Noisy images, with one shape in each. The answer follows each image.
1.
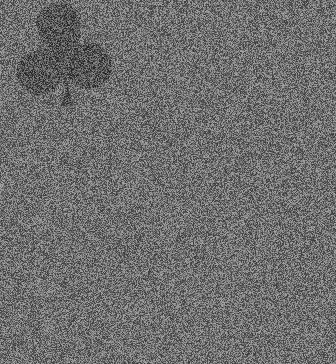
club
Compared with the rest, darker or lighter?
darker
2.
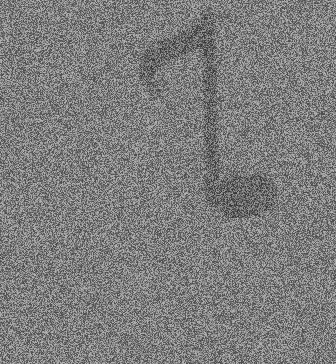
musical note
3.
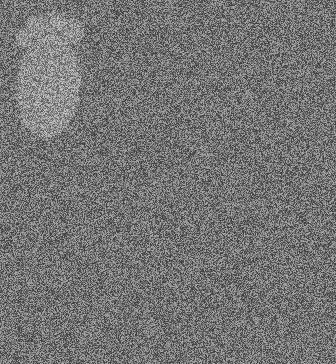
footprint
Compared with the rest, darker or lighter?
lighter
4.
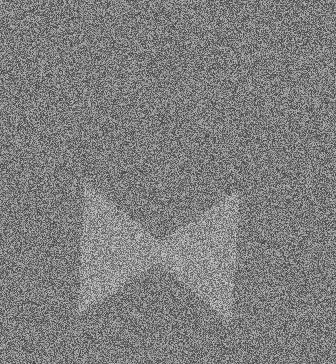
bow tie
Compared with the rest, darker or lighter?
lighter
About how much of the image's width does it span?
half
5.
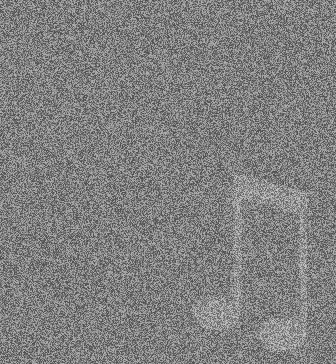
pair of musical notes
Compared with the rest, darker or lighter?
lighter
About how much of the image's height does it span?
half
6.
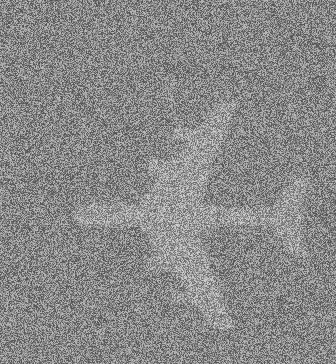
airplane
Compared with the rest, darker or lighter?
lighter
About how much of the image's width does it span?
two thirds
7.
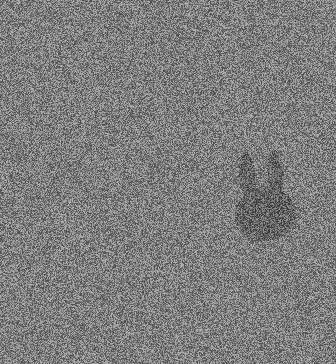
rabbit's head
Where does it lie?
middle right
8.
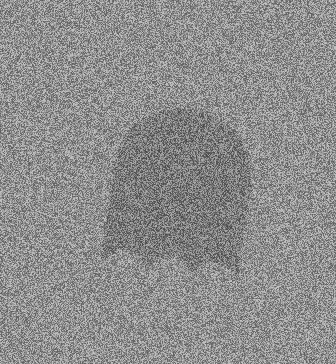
ghost
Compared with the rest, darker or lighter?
darker
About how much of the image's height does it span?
half
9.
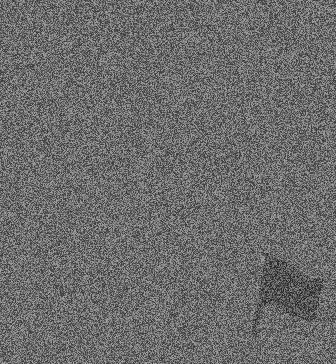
flag
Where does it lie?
bottom right
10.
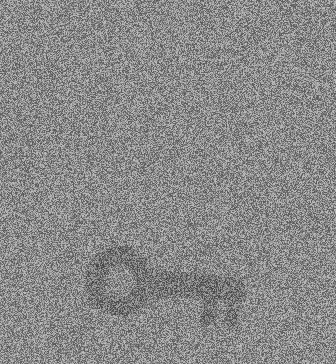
key
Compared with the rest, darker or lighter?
darker
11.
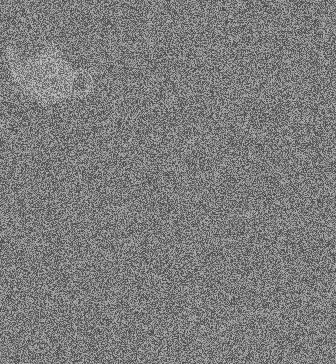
teapot
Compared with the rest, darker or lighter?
lighter
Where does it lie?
top left
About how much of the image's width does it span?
a quarter
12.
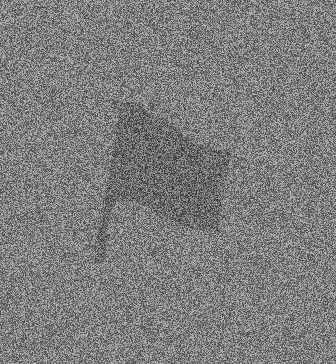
flag
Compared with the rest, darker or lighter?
darker
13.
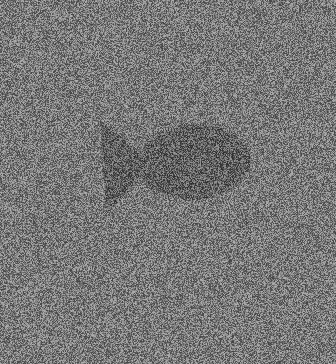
fish
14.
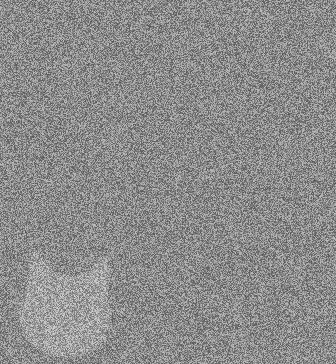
cat's head
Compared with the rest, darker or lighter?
lighter
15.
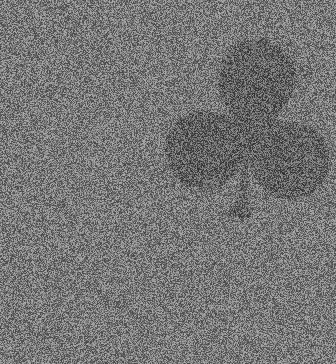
club
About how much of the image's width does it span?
half
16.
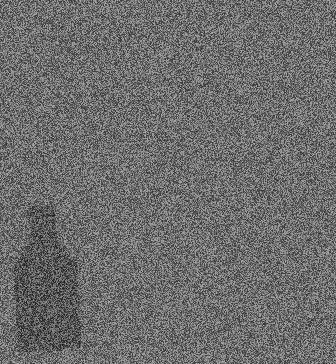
bottle
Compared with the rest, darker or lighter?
darker
